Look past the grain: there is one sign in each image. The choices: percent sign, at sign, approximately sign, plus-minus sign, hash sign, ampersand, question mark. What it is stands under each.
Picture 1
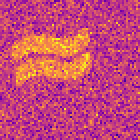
approximately sign
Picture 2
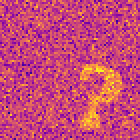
question mark
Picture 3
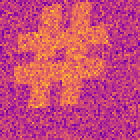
hash sign
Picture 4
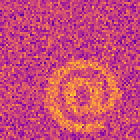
at sign
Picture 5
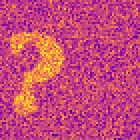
question mark
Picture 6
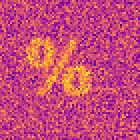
percent sign
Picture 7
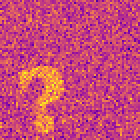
question mark
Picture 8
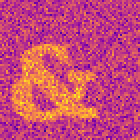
ampersand
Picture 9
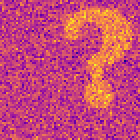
question mark
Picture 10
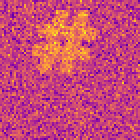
hash sign
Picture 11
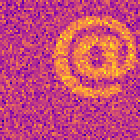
at sign
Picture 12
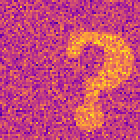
question mark
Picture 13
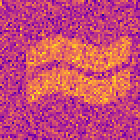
approximately sign
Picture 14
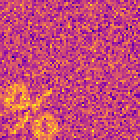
percent sign
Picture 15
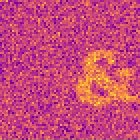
ampersand
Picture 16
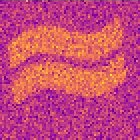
approximately sign
